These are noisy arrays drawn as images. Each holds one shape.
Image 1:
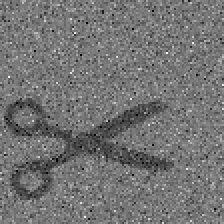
pair of scissors
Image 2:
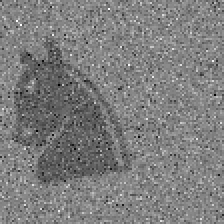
chess knight
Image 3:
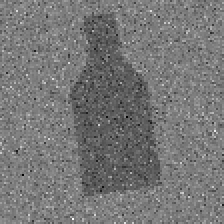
bottle
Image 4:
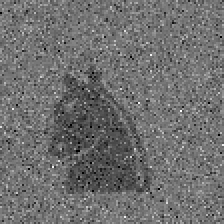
chess knight
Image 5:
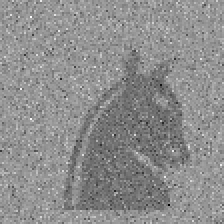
chess knight
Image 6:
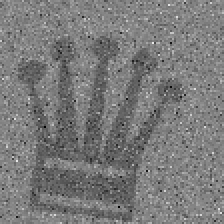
chess queen
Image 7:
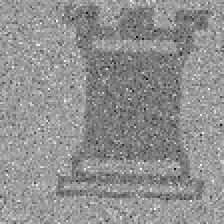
chess rook
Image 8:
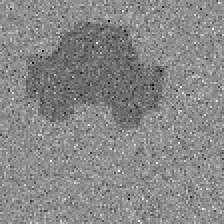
car
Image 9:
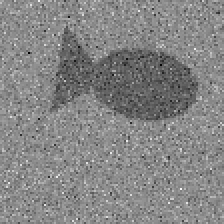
fish
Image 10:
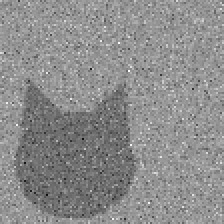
cat's head
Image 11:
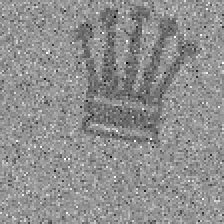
chess queen
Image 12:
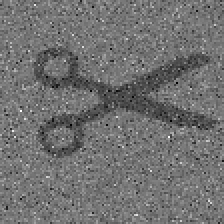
pair of scissors
